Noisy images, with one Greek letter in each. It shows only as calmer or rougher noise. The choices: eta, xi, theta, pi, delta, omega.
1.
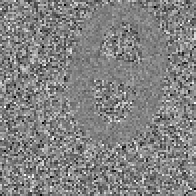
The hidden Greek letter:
theta
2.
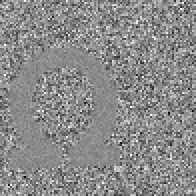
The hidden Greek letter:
omega
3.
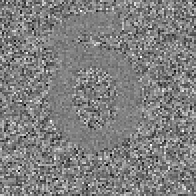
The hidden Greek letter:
delta
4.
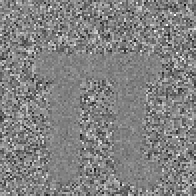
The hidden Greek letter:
pi
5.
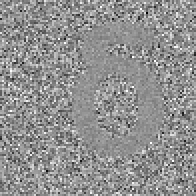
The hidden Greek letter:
delta
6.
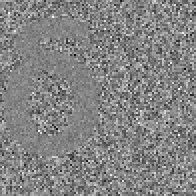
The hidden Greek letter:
delta
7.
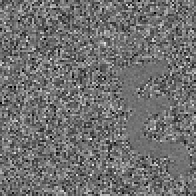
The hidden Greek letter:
xi
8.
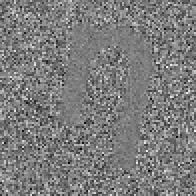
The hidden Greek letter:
eta
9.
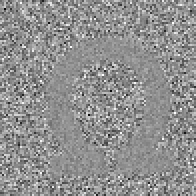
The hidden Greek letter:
omega
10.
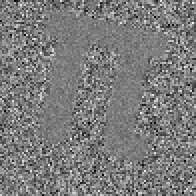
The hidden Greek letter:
pi
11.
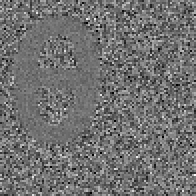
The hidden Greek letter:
theta
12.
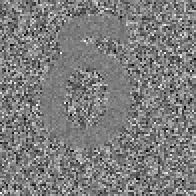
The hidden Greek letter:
delta
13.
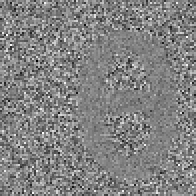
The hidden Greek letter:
theta
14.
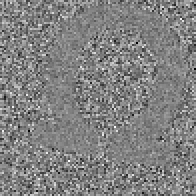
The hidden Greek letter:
omega
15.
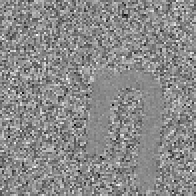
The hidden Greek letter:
eta
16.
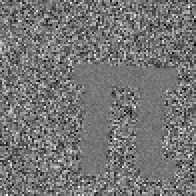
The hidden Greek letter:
pi
